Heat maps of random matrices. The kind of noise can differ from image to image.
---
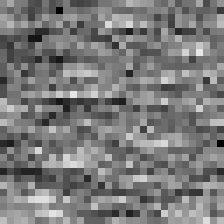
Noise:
streaked along the rows
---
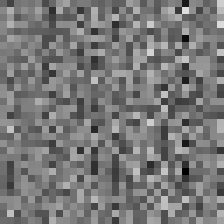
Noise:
columns of uneven size
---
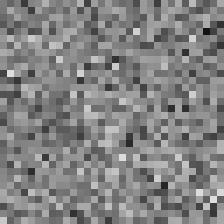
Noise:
independent entries
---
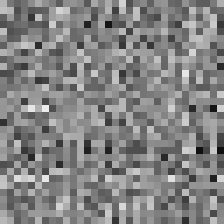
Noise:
low rank plus noise
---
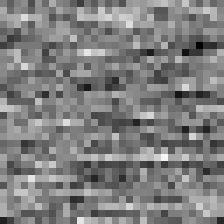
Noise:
streaked along the rows
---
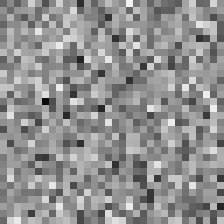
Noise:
independent entries
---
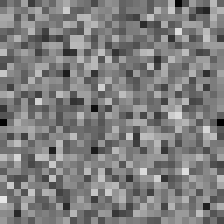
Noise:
independent entries
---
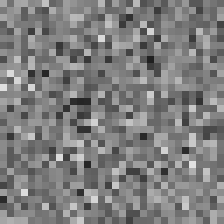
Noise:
independent entries
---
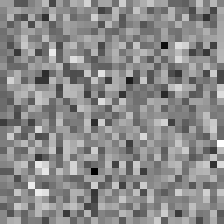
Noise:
low rank plus noise
